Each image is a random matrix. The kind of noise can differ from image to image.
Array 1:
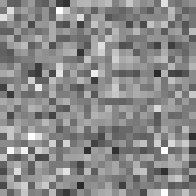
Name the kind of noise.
low rank plus noise
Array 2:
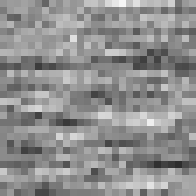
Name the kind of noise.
streaked along the rows
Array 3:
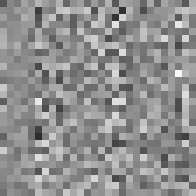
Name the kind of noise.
columns of uneven size
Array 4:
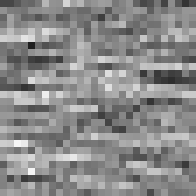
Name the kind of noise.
streaked along the rows
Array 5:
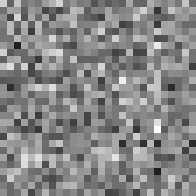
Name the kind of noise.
low rank plus noise
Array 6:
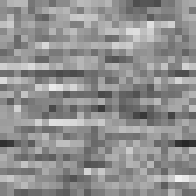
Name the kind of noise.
streaked along the rows
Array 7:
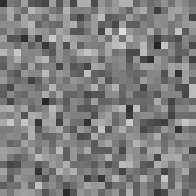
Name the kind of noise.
independent entries
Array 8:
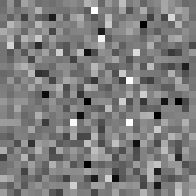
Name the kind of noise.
heavy tails
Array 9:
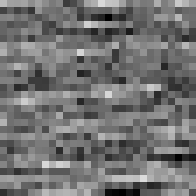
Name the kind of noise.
streaked along the rows
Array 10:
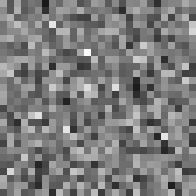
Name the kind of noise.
independent entries
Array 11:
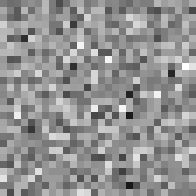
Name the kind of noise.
independent entries
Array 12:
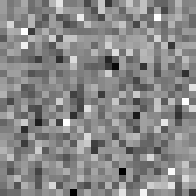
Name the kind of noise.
heavy tails
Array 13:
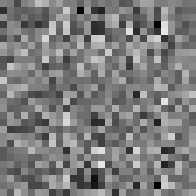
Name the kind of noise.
low rank plus noise
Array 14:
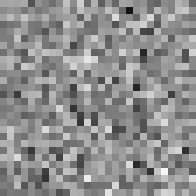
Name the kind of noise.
independent entries
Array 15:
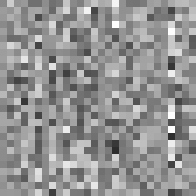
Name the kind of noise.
columns of uneven size
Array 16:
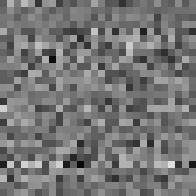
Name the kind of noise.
rows of uneven size
